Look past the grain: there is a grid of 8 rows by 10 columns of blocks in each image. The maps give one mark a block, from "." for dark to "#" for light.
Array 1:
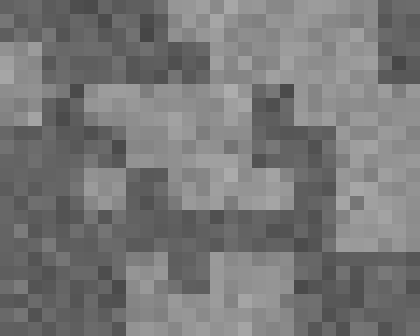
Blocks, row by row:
....#####.
#....####.
#.####.###
...###..##
..#.###.##
........##
...#.##...
...####...
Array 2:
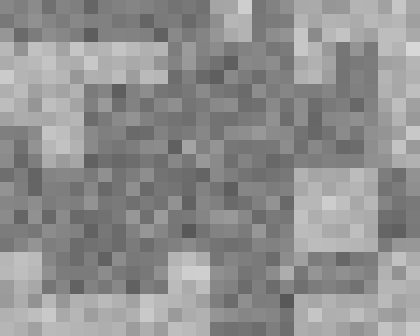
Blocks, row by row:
.....#.###
####...#.#
##.......#
.#.......#
.......##.
.......##.
#...#....#
#####..###
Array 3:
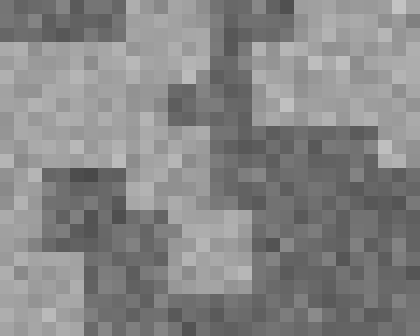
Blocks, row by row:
...##..###
#####.####
####..####
#####....#
#..##.....
#...##....
##..##....
##........
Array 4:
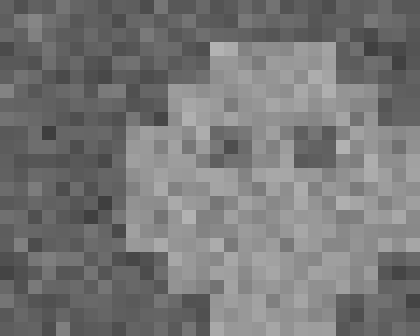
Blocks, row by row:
..........
.....###..
....#####.
...##.#.##
...#######
...#######
....#####.
.....###..
